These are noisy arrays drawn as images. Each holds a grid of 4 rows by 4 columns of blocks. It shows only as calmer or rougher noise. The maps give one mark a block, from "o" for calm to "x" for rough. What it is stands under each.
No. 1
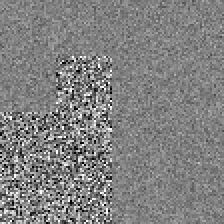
oooo
oxoo
xxoo
xxoo
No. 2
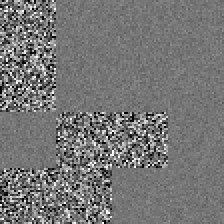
xooo
xooo
oxxo
xxoo
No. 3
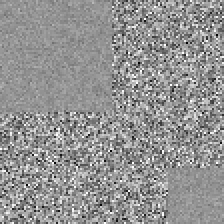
ooxx
ooxx
xxxx
xxxo
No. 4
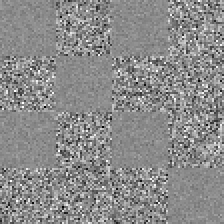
oxox
xoxx
oxox
xxxo
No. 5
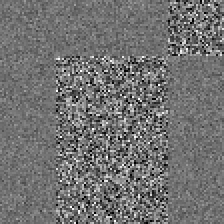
ooox
oxxo
oxxo
oxxo
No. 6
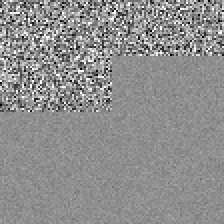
xxxx
xxoo
oooo
oooo
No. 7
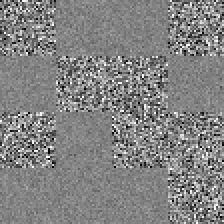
xoox
oxxo
xoxx
ooox
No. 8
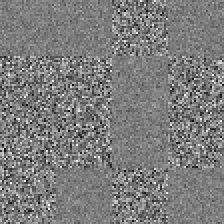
ooxo
xxox
xxox
xoxo
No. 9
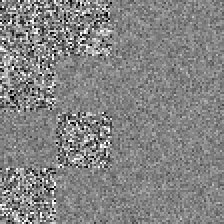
xxoo
xooo
oxoo
xooo
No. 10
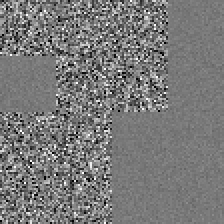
xxxo
oxxo
xxoo
xxoo
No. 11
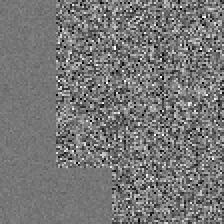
oxxx
oxxx
oxxx
ooxx
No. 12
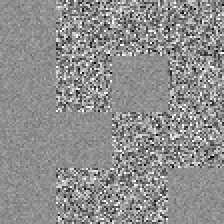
oxxx
oxox
ooxx
oxxo
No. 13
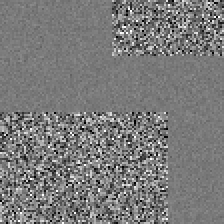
ooxx
oooo
xxxo
xxxo
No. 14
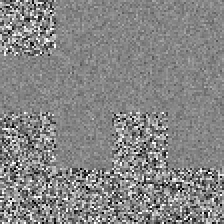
xooo
oooo
xoxo
xxxx
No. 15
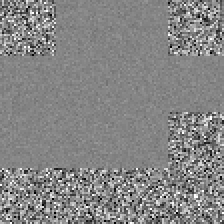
xoox
oooo
ooox
xxxx
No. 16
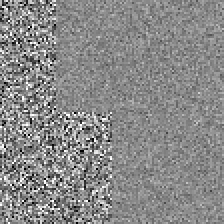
xooo
xooo
xxoo
xxoo
